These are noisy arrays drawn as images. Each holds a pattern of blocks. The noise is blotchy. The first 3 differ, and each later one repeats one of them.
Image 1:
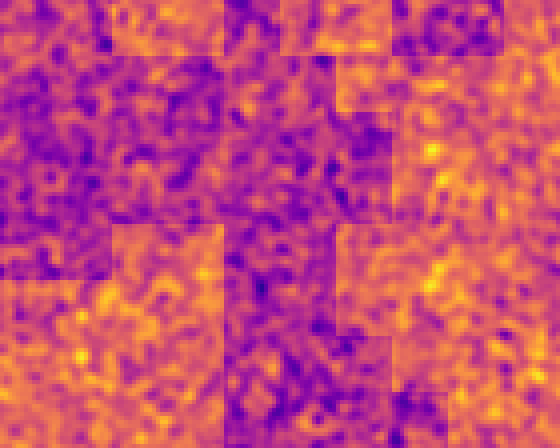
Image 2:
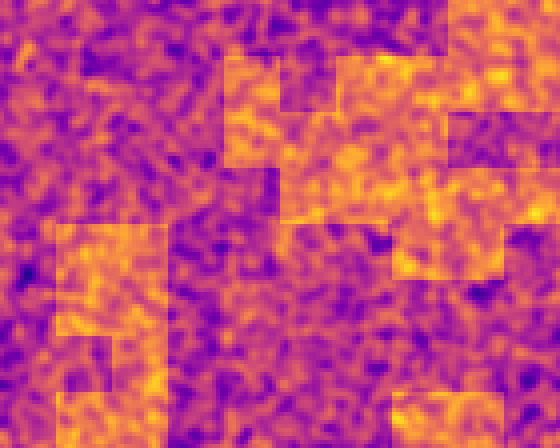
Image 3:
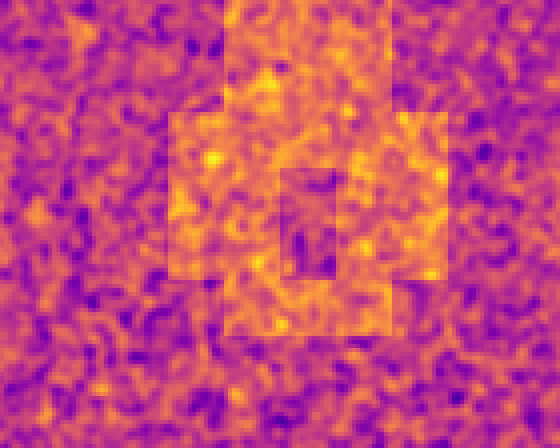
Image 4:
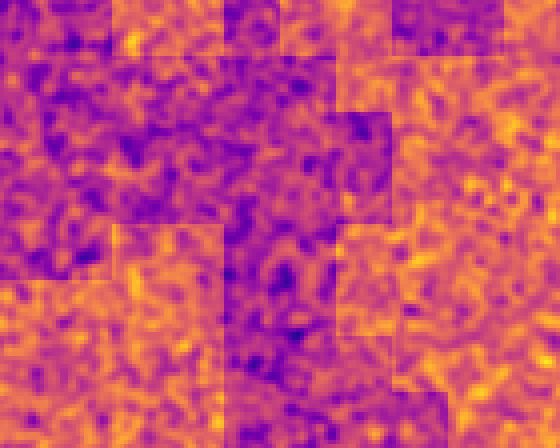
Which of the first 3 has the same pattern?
1
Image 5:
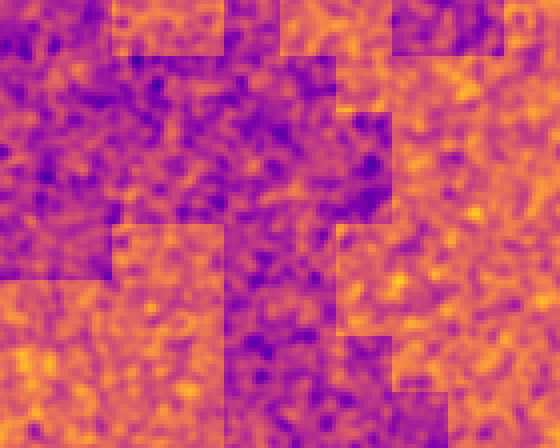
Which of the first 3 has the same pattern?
1
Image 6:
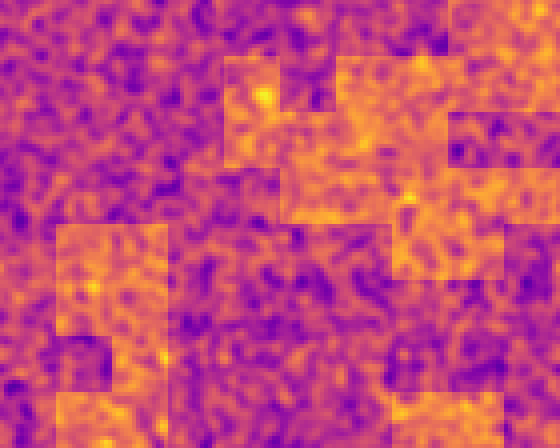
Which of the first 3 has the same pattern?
2
